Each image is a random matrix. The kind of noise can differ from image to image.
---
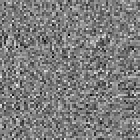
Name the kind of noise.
low rank plus noise
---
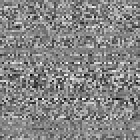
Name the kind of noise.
rows of uneven size
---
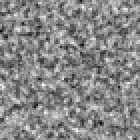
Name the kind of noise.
blotchy
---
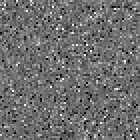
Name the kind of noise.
heavy tails
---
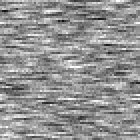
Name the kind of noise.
streaked along the rows
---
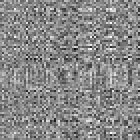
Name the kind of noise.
low rank plus noise
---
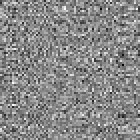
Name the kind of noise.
low rank plus noise
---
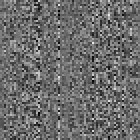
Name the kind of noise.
columns of uneven size
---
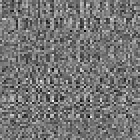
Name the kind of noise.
low rank plus noise
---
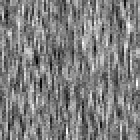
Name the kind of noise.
streaked along the columns
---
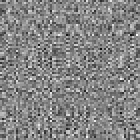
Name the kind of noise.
low rank plus noise
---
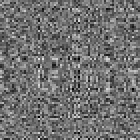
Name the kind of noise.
low rank plus noise
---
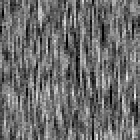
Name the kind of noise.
streaked along the columns
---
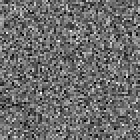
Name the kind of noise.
independent entries
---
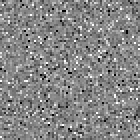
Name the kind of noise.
heavy tails
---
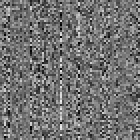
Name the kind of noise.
columns of uneven size
